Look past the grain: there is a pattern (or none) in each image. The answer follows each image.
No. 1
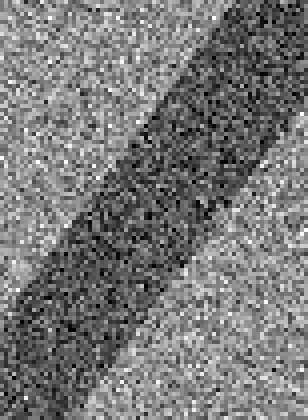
a diagonal band
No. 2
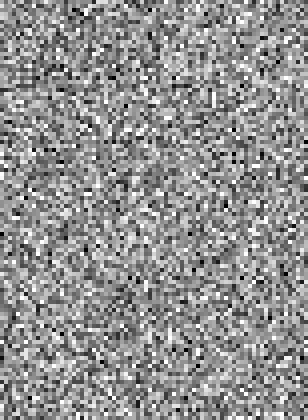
only noise
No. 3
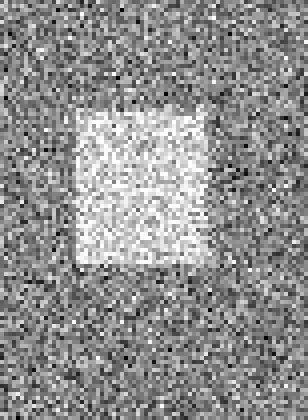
one block
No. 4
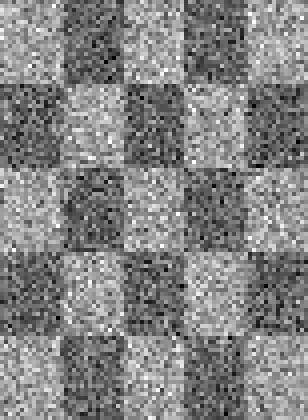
a checkerboard
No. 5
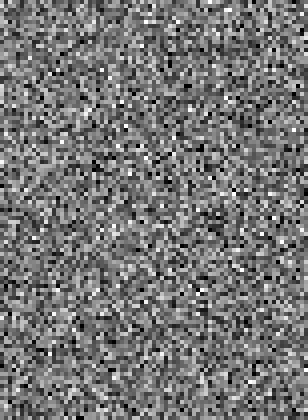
only noise
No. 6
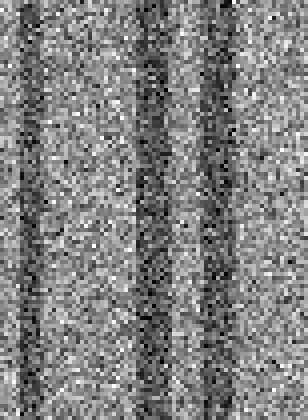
bands of columns
